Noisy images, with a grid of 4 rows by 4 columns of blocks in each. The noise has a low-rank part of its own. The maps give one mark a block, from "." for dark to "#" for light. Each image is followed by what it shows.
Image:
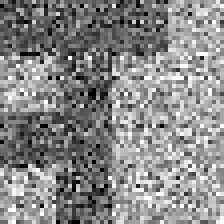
...#
#.##
..##
#.##
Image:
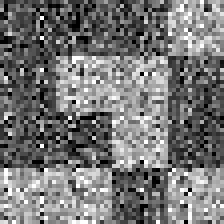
...#
.##.
..#.
##.#
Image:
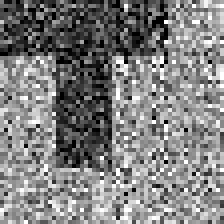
...#
#.##
#.##
####
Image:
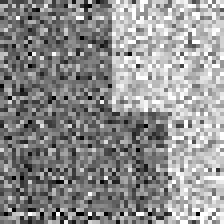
..##
..##
...#
...#
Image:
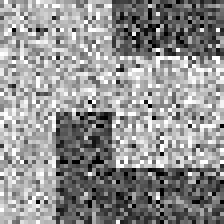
##..
####
#.##
#...
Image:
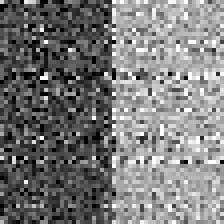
..##
..##
..##
..##
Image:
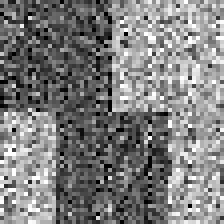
..##
..##
#..#
#..#
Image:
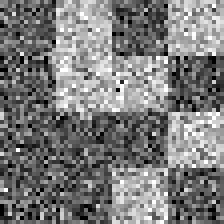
.#.#
.##.
...#
..#.
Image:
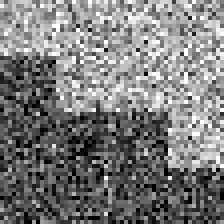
####
.###
...#
....
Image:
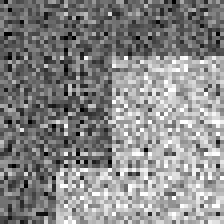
....
..##
..##
.###
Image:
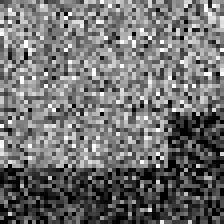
####
####
###.
....
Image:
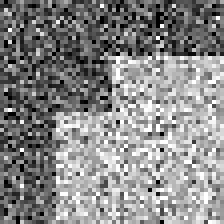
....
..##
.###
.###
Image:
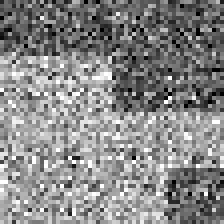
....
##..
####
###.
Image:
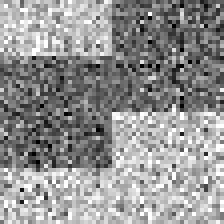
##..
....
..##
####
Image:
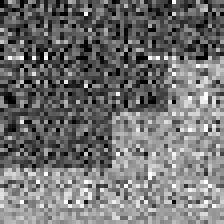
....
...#
..##
####
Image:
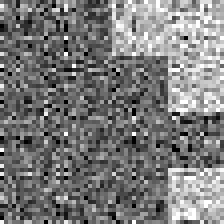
..##
...#
....
...#
